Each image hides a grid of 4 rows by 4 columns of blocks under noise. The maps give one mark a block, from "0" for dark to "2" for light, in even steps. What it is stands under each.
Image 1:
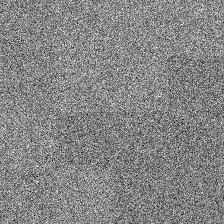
1 2 2 2
1 2 2 0
2 0 0 0
1 2 0 0
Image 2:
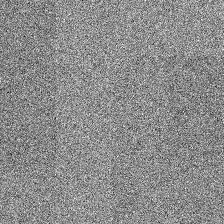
0 2 2 2
0 2 1 0
0 2 1 0
1 2 1 1
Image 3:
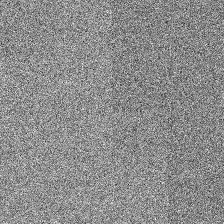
1 2 0 0
2 2 0 0
2 2 1 0
2 2 2 0
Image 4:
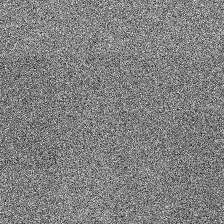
2 2 2 2
0 1 1 1
0 1 1 0
1 2 1 0
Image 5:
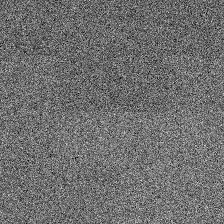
0 0 0 0
1 0 0 1
1 2 2 2
1 1 2 2
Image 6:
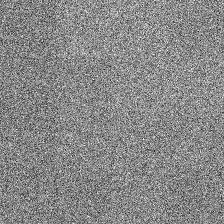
0 2 2 1
0 1 2 2
0 1 1 1
0 0 1 0
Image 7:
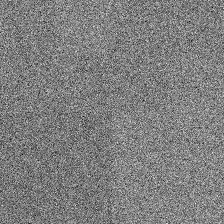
1 2 1 1
1 1 1 2
0 0 2 2
0 0 2 2
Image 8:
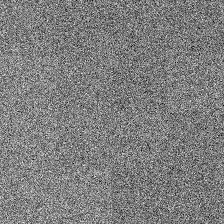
1 0 0 0
2 1 0 1
2 1 1 0
2 2 0 0
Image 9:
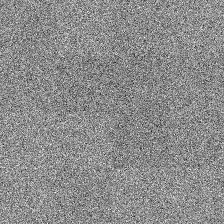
1 2 1 2
1 0 0 1
2 2 0 1
2 1 2 2
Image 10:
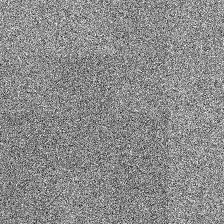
2 2 1 2
1 0 1 2
0 0 0 2
0 1 0 2
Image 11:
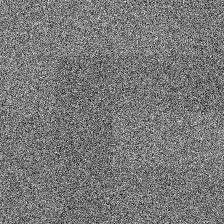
2 2 2 1
2 0 1 0
1 0 2 2
1 0 1 1
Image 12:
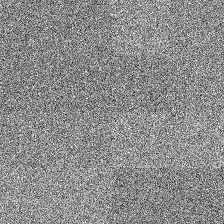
0 0 2 1
0 0 0 1
1 1 2 2
2 2 0 0
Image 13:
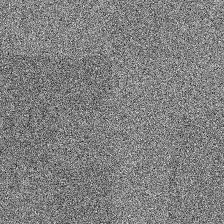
2 2 1 2
0 0 2 2
0 1 2 1
1 0 2 1
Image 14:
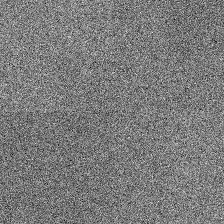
2 2 1 0
2 1 1 1
0 0 1 2
0 0 1 2
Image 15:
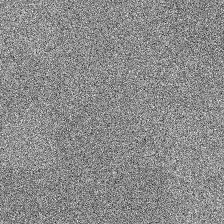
2 1 1 0
1 1 1 1
2 0 1 2
0 0 0 2
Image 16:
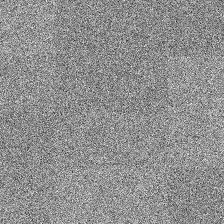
2 0 0 0
1 0 0 2
0 1 1 2
1 2 2 0
